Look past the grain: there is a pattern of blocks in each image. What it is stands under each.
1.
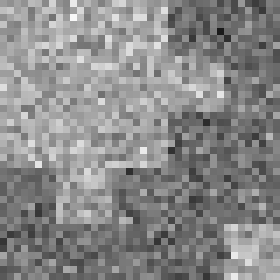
mirrored about the diagonal from the top left
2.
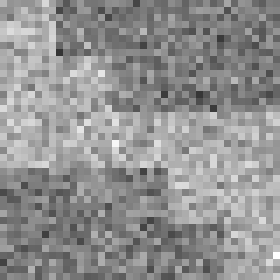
the same after a half turn
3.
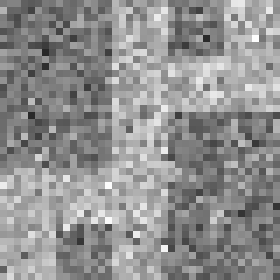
the same after a half turn
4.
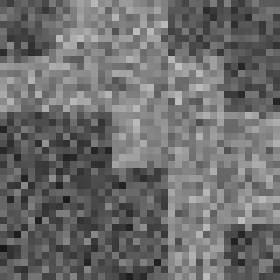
mirrored about the diagonal from the bottom left
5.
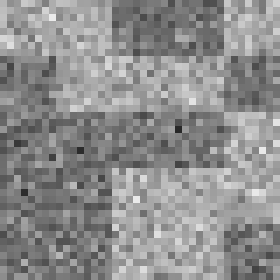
no symmetry
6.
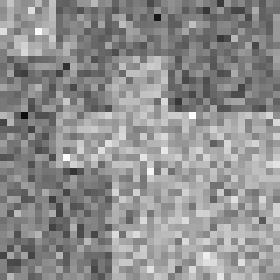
mirrored about the diagonal from the top left
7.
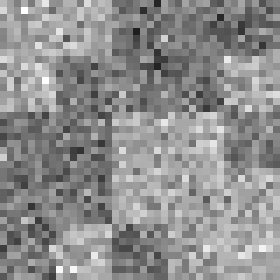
mirrored about the diagonal from the top left
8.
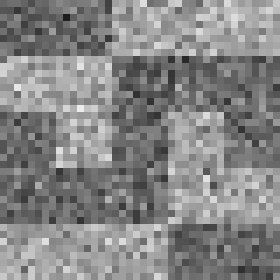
the same after a half turn
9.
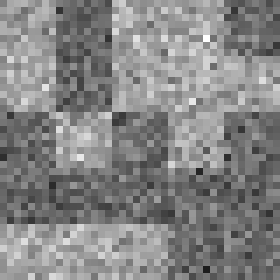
no symmetry
